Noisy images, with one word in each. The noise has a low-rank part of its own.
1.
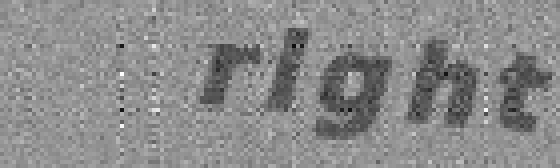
right
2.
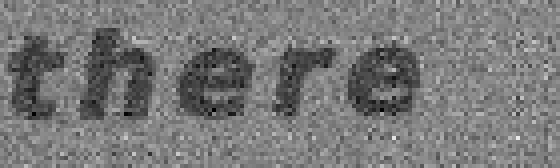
there
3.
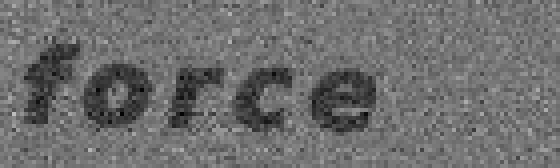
force
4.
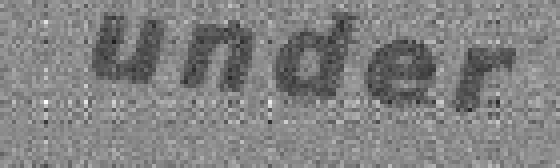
under
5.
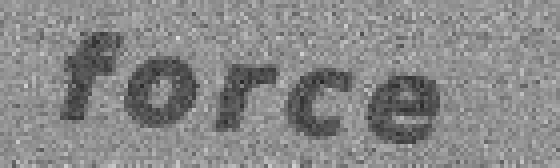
force
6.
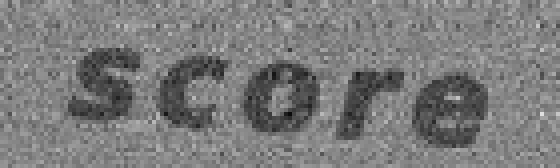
score
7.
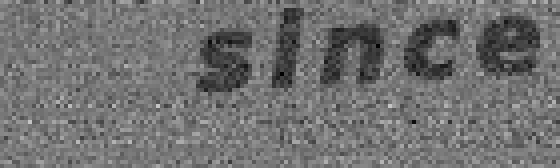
since
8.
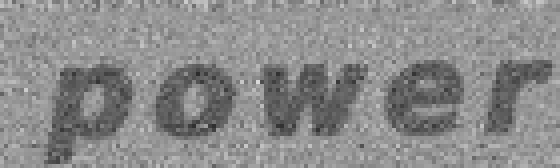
power
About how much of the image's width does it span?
nearly all
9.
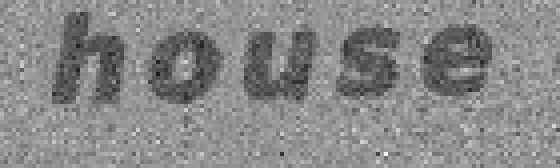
house
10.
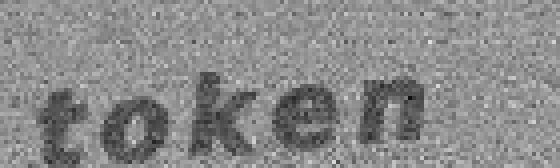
token
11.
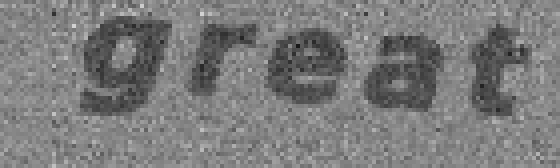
great
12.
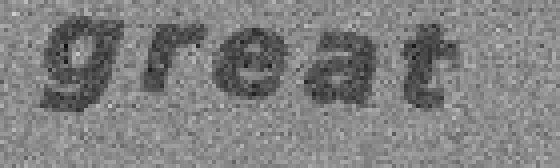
great
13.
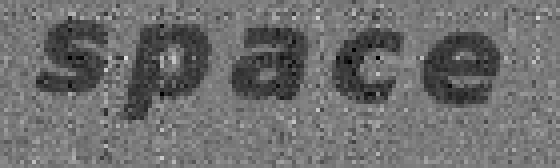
space
